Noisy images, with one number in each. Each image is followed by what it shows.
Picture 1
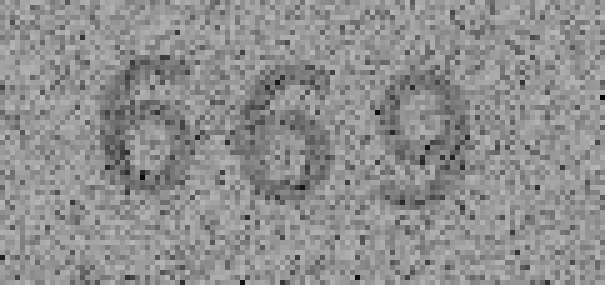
669
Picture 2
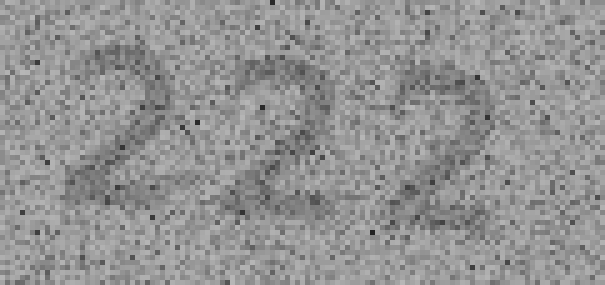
222
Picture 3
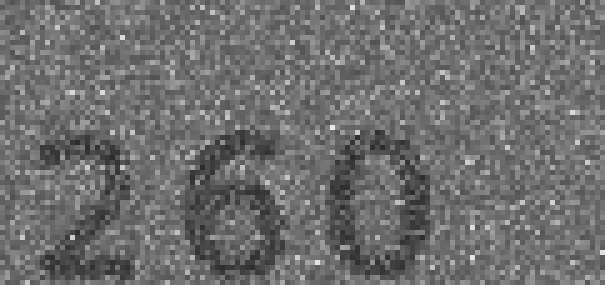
260
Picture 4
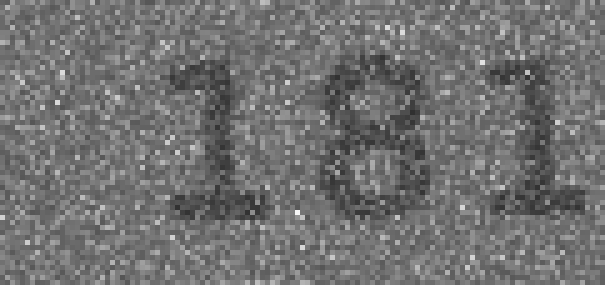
181
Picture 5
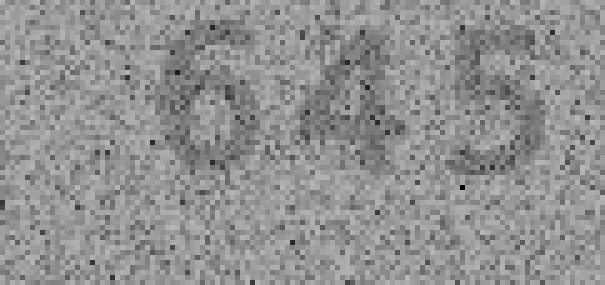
645
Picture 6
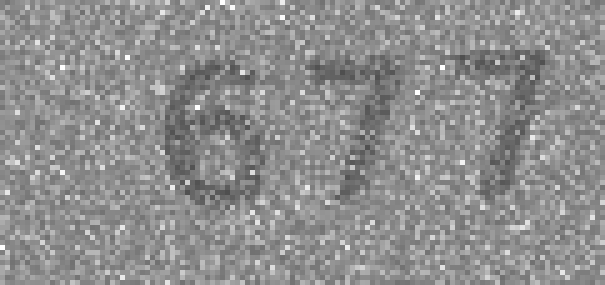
677
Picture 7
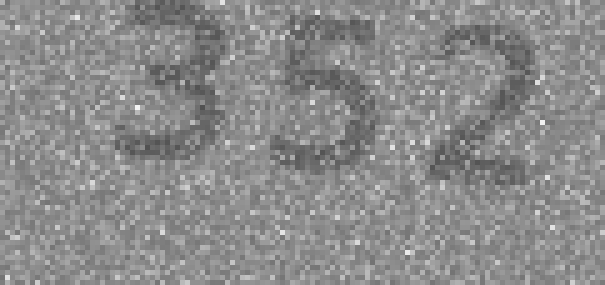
352
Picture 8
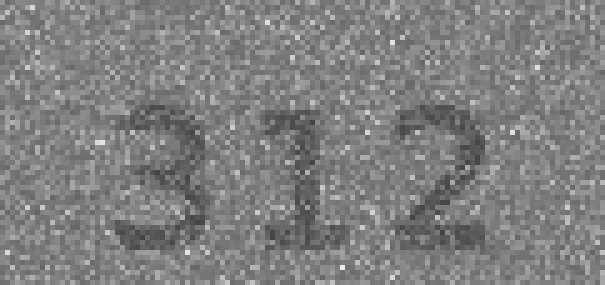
312
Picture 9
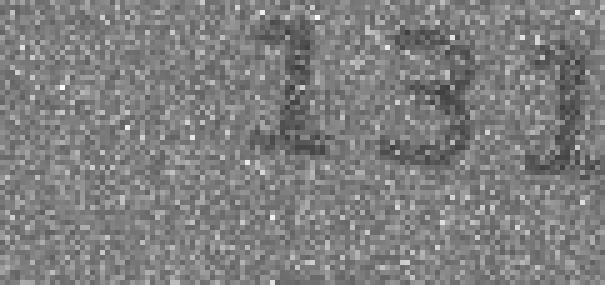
131
